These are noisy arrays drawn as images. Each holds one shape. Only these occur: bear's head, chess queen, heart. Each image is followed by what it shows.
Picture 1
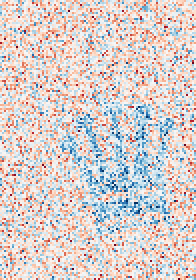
chess queen
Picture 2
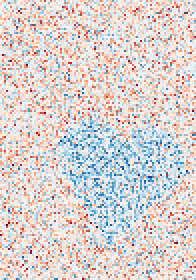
heart
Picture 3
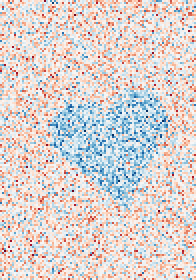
heart
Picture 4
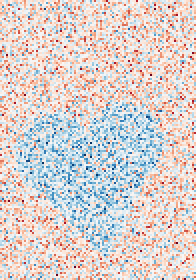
heart
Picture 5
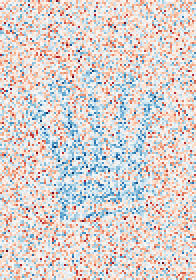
chess queen
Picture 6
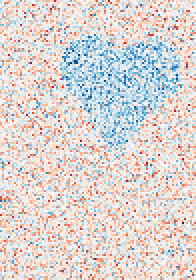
heart
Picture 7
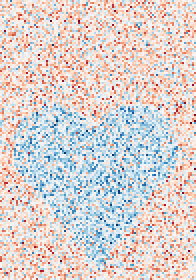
heart
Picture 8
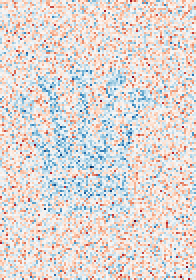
chess queen
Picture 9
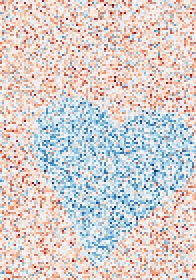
heart
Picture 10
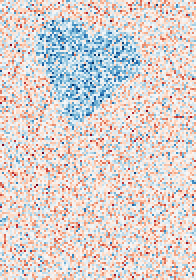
heart
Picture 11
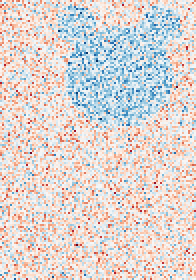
bear's head
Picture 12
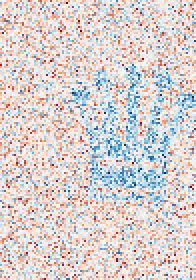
chess queen
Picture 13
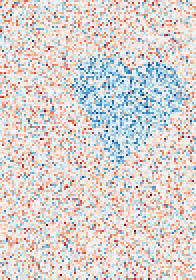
heart
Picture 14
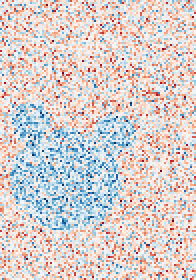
bear's head
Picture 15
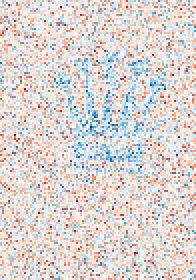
chess queen
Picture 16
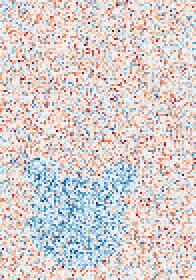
bear's head
